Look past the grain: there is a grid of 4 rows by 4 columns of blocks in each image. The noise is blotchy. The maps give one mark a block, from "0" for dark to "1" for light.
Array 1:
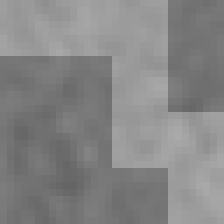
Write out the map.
1 1 1 0
0 0 1 0
0 0 1 1
0 0 0 1
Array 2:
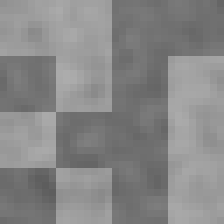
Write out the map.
1 1 0 0
0 1 0 1
1 0 0 1
0 1 0 1
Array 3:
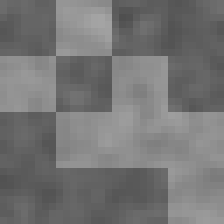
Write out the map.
0 1 0 0
1 0 1 0
0 1 1 1
0 0 0 1
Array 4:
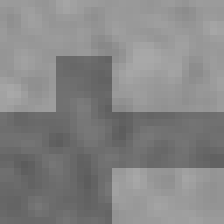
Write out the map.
1 1 1 1
1 0 1 1
0 0 0 0
0 0 1 1
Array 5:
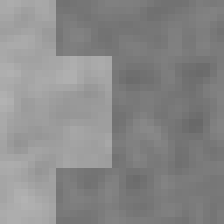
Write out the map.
1 0 0 0
1 1 0 0
1 1 0 0
1 0 0 0
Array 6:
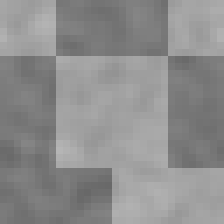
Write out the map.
1 0 0 1
0 1 1 0
0 1 1 0
0 0 1 1
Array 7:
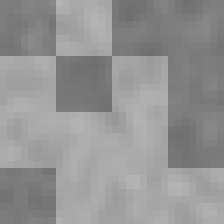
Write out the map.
0 1 0 0
1 0 1 0
1 1 1 0
0 1 1 1
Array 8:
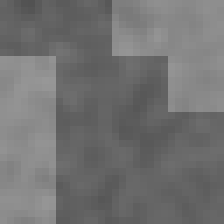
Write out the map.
0 0 1 1
1 0 0 1
1 0 0 0
1 0 0 0
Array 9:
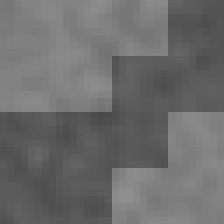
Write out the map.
1 1 1 0
1 1 0 0
0 0 0 1
0 0 1 1
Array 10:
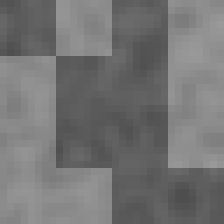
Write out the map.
0 1 0 1
1 0 0 1
1 0 0 1
1 1 0 0
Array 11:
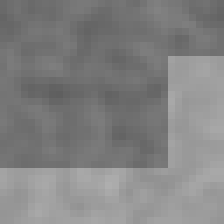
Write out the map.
0 0 0 0
0 0 0 1
0 0 0 1
1 1 1 1
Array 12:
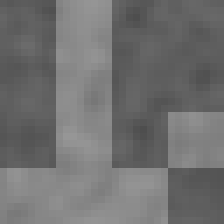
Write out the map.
0 1 0 0
0 1 0 0
0 1 0 1
1 1 1 0
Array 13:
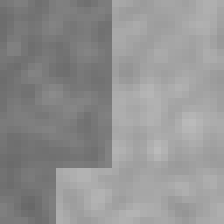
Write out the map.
0 0 1 1
0 0 1 1
0 0 1 1
0 1 1 1
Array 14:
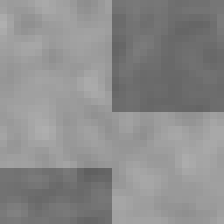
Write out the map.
1 1 0 0
1 1 0 0
1 1 1 1
0 0 1 1
